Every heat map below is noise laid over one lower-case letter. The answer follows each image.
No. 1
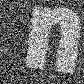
n
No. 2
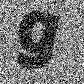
g
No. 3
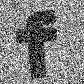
f
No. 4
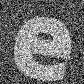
e
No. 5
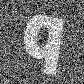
q
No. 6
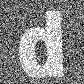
d
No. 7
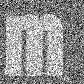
m
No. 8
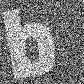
b
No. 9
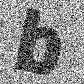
b
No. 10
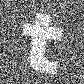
t
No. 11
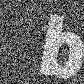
b
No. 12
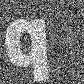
q
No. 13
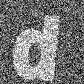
d
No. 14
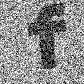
f
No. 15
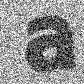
a
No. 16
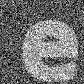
e
